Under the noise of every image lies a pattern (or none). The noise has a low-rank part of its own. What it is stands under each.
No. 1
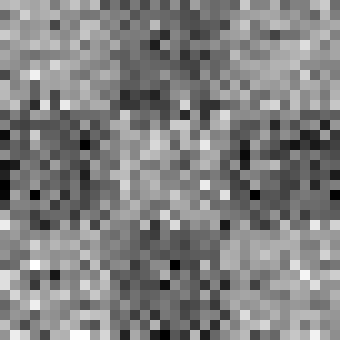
a checkerboard
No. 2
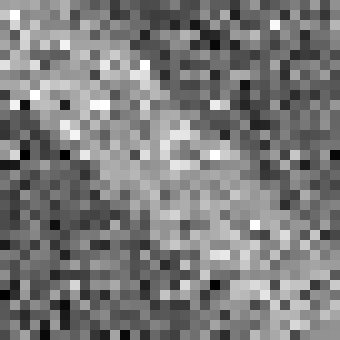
a diagonal band
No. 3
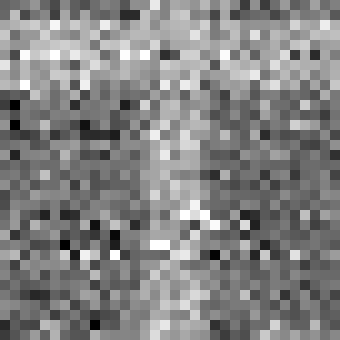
bands of rows crossing bands of columns
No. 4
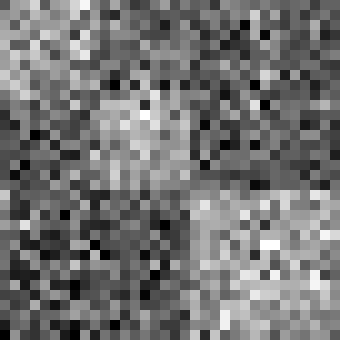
blocks along the diagonal
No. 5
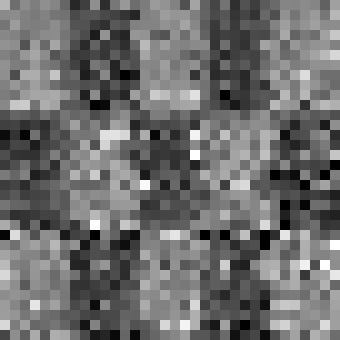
a checkerboard
